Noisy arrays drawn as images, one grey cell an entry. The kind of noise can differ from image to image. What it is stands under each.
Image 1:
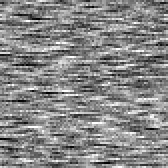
streaked along the rows
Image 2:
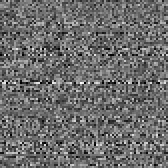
rows of uneven size
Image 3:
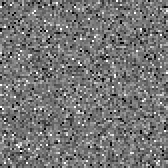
heavy tails
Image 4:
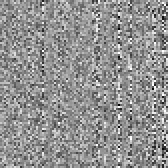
columns of uneven size
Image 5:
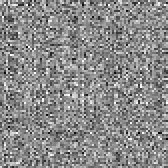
low rank plus noise
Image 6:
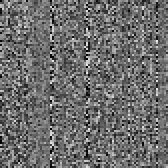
columns of uneven size
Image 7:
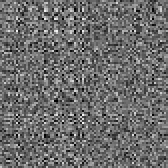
low rank plus noise
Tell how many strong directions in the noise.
one
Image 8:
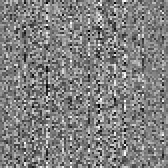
columns of uneven size
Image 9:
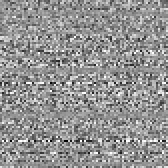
rows of uneven size
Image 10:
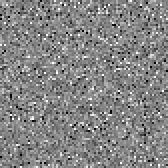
heavy tails
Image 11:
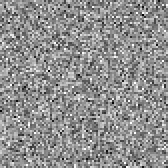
independent entries
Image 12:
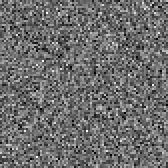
independent entries
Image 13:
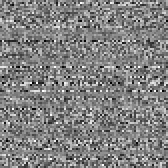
rows of uneven size
